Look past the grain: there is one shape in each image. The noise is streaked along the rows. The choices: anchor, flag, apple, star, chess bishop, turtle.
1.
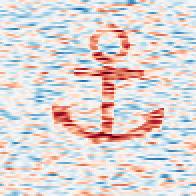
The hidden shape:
anchor
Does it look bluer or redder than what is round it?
redder
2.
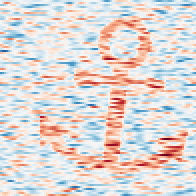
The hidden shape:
anchor
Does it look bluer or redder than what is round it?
redder
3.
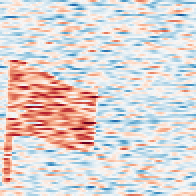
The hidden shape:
flag
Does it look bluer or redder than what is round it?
redder
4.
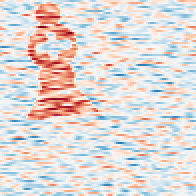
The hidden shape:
chess bishop
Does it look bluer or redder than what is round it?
redder
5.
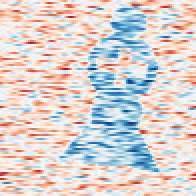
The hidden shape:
chess bishop
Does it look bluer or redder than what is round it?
bluer
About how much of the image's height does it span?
nearly all
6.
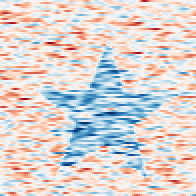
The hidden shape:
star
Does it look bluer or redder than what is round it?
bluer
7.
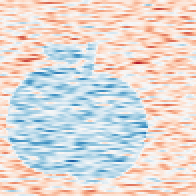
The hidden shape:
apple
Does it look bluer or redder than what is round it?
bluer
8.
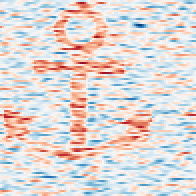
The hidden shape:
anchor
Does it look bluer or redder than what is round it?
redder
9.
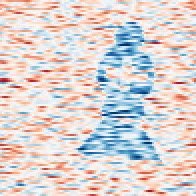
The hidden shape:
chess bishop
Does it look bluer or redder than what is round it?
bluer
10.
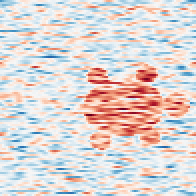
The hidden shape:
turtle
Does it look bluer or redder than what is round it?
redder
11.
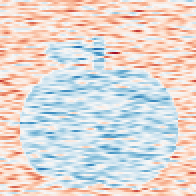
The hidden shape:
apple
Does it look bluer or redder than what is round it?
bluer
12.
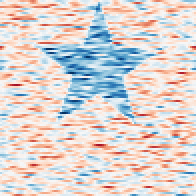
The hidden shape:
star
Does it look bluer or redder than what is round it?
bluer
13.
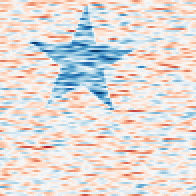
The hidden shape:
star
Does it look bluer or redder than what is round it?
bluer
